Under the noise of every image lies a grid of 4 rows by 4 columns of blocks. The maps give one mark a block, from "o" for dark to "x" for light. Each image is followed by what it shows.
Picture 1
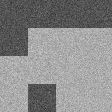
o o o o
o x x x
x x x x
x o x x
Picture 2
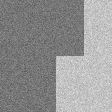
o o o x
o o o x
o o x x
o o x x
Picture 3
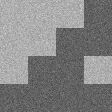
x x x o
x x o o
x o o x
o o o o
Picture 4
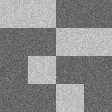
x x o o
o o x x
o x o o
o o x o
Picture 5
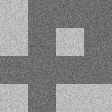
x o o o
x o x o
o o o o
x o x x
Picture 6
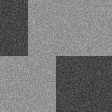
o x x x
o x x x
x x o o
x x o o
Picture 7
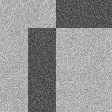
x x o o
x o x x
x o x x
x o x x
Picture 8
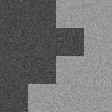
o o x x
o o o x
o o x x
o x x x
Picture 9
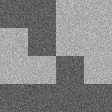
o o x x
x o x x
x x o x
o o o o
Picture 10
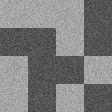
x x x o
o o x o
x o o x
x o x o
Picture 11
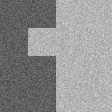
o o x x
o x x x
o o x x
o o x x
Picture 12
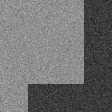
x x x o
x x x o
x x x o
x o o o
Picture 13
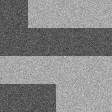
o x x x
o o o o
x x x x
o o x x
